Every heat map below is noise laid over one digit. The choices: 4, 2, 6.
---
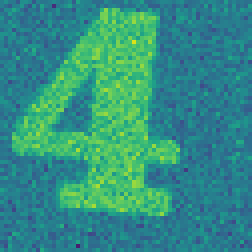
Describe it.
light 4
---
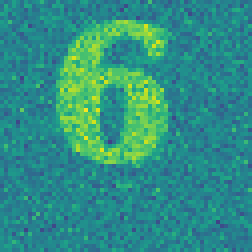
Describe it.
light 6
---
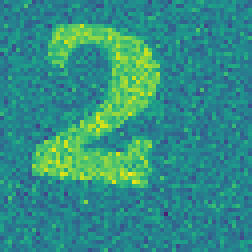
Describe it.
light 2
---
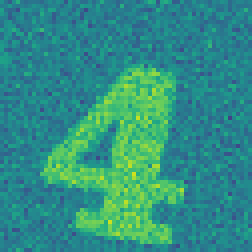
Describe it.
light 4
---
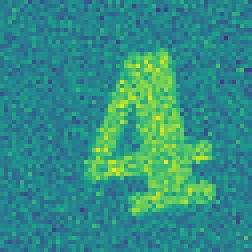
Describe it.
light 4
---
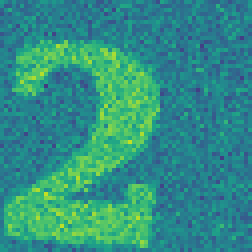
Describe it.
light 2
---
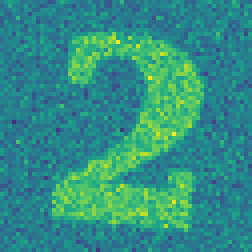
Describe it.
light 2
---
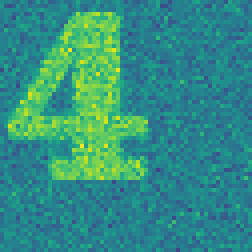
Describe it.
light 4
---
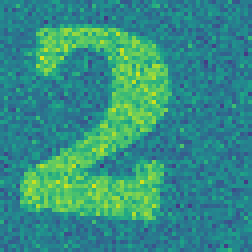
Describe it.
light 2
